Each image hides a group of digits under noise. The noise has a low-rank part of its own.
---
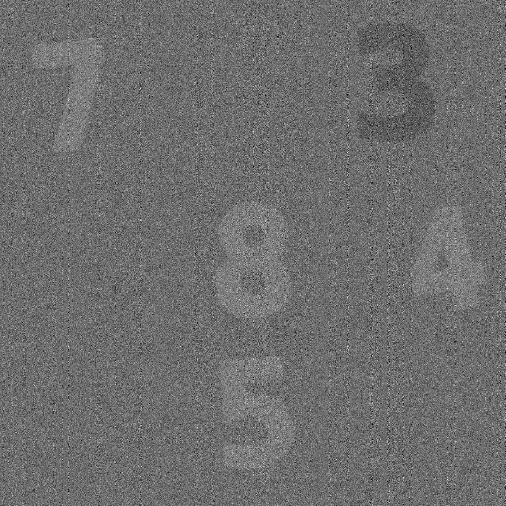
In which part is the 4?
middle right
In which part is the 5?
bottom middle
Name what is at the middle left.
nothing
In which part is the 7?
top left
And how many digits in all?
5
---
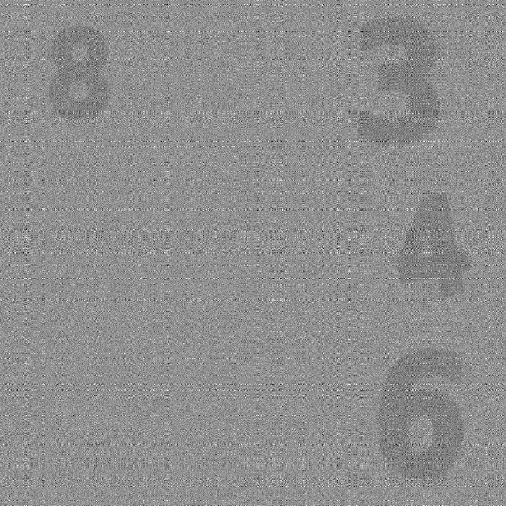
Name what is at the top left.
8
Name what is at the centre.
nothing
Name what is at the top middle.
nothing
